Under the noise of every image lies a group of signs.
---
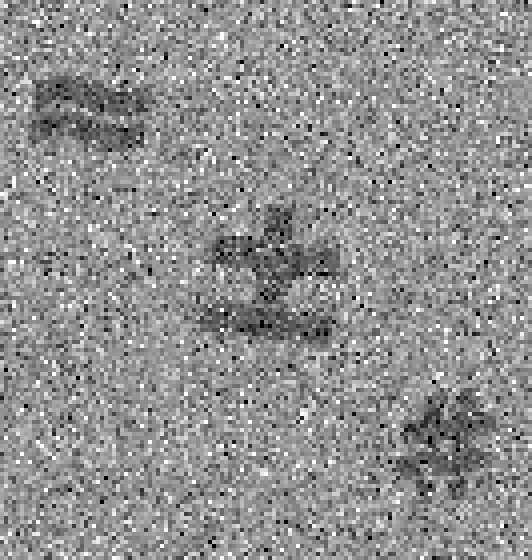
top left: dark approximately sign; centre: dark plus-minus sign; bottom right: dark hash sign
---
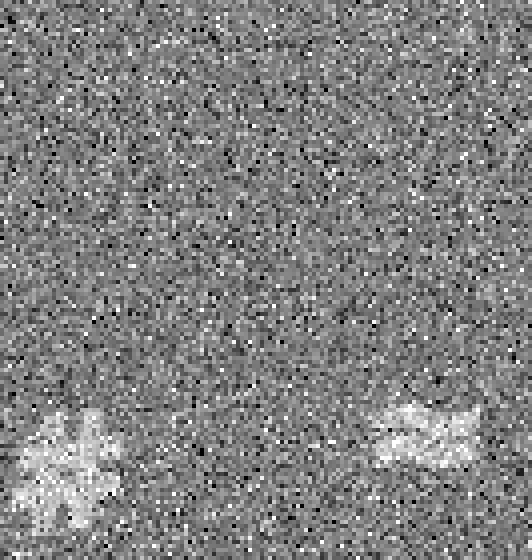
bottom left: light hash sign; bottom right: light approximately sign
